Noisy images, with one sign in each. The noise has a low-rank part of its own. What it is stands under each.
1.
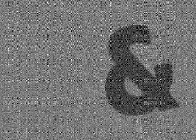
dark ampersand
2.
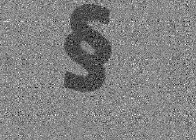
dark section sign
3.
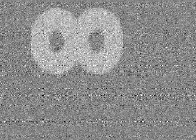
light infinity sign
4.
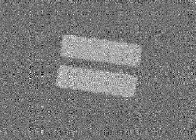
light equals sign, centre
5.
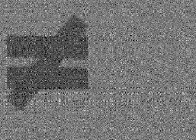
dark not-equal sign
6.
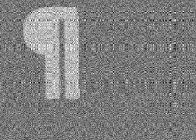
light pilcrow
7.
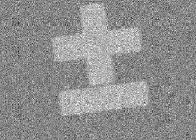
light plus-minus sign
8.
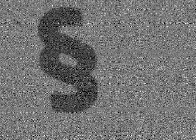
dark section sign
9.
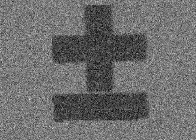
dark plus-minus sign
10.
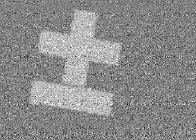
light plus-minus sign
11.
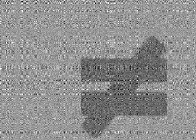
dark not-equal sign
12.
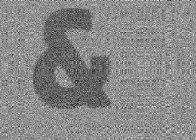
dark ampersand
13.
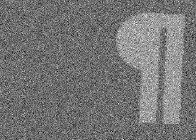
light pilcrow
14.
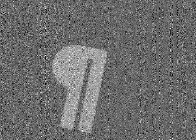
light pilcrow
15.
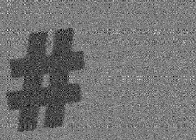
dark hash sign
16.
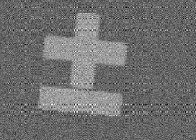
light plus-minus sign
